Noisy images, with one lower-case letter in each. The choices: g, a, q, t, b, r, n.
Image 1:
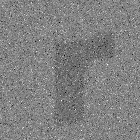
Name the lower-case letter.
r
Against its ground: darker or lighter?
darker
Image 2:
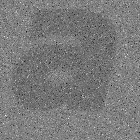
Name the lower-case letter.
a
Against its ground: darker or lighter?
darker
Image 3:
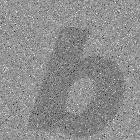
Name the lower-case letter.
b
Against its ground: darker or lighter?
darker
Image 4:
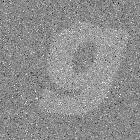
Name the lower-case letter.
g
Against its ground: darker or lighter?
lighter
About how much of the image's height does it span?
two thirds
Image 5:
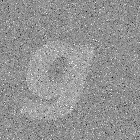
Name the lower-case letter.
g
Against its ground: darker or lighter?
lighter
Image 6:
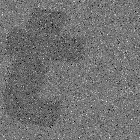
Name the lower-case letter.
t
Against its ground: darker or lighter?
darker
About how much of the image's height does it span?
nearly all
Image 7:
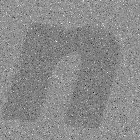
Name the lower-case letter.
n
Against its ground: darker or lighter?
darker
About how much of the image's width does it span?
nearly all
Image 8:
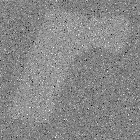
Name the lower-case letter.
r
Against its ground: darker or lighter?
lighter
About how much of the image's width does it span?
nearly all
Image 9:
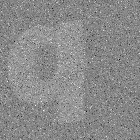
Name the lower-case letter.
q
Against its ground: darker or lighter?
lighter
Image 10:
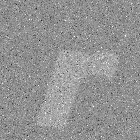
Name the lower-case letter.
r
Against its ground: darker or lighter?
lighter
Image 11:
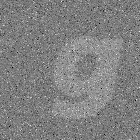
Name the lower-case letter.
g
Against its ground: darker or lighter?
lighter
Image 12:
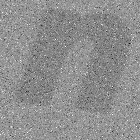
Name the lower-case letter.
n
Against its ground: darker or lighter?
darker
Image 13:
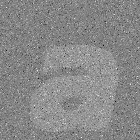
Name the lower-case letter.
a
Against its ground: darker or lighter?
lighter
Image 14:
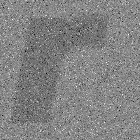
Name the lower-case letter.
r
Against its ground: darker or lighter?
darker
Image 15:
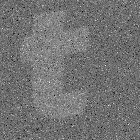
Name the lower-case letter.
t
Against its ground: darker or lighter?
lighter
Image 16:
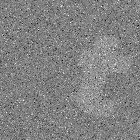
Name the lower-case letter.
t
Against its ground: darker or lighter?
lighter
